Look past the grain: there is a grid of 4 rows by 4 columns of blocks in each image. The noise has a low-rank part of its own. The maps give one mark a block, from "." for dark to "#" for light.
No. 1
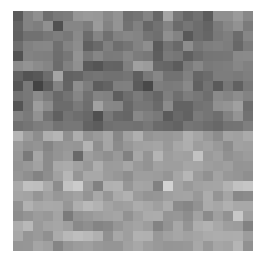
. . . .
. . . .
# # # #
# # # #
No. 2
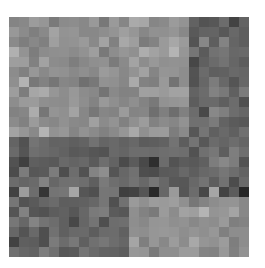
# # # .
# # # .
. . . .
. . # #
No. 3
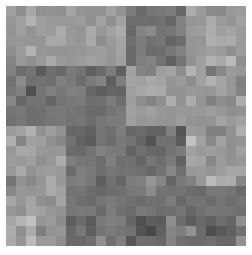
# # . #
. . # #
# . . #
# . . .
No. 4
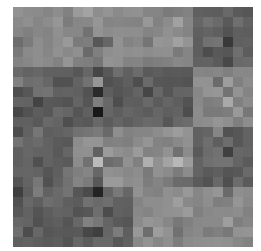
# # # .
. . . #
. # # .
. . # #
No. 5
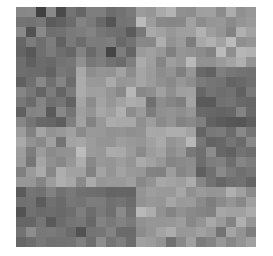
. . # #
. # # .
# # # .
. . # #
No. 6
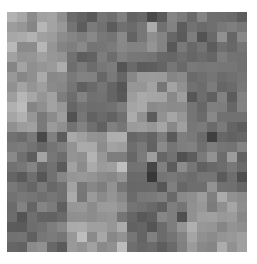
# . . .
# . # .
. # . .
. # . #
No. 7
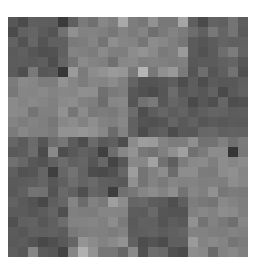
. # # .
# # . .
. . # #
. # . #
